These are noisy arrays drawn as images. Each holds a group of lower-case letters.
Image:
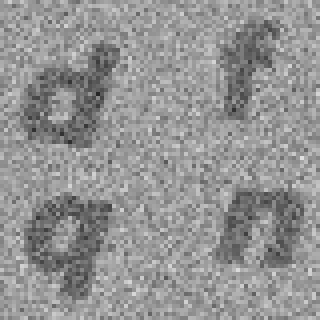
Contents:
top left: d; top right: f; bottom left: q; bottom right: n
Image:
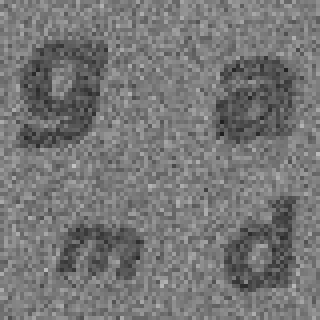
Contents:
top left: g; top right: a; bottom left: m; bottom right: d
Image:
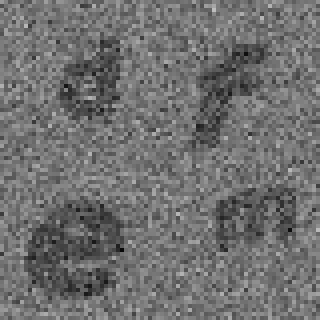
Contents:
top left: d; top right: f; bottom left: e; bottom right: m
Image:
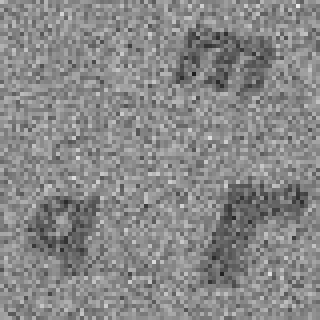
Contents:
top right: m; bottom left: q; bottom right: r
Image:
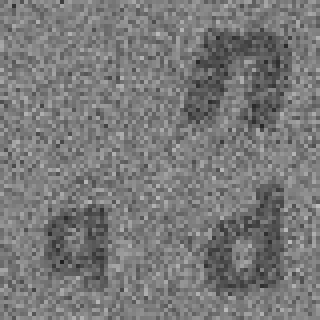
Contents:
top right: n; bottom left: q; bottom right: d
